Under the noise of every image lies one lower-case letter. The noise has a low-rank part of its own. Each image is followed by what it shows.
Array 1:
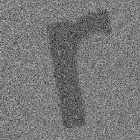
dark r
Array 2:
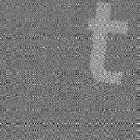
light t
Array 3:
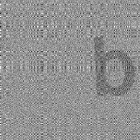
dark b, middle right
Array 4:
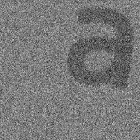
dark a
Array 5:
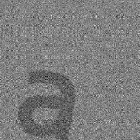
dark a
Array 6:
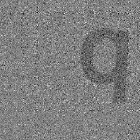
dark q
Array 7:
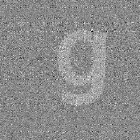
light g
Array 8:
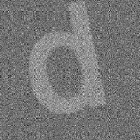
light d
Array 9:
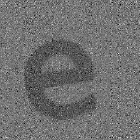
dark e
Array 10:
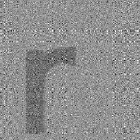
dark r
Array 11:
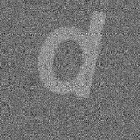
light d
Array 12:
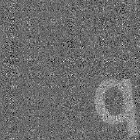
light q, bottom right
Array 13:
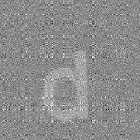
light d
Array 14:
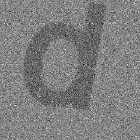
dark d
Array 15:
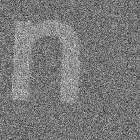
light n
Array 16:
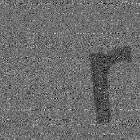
dark r
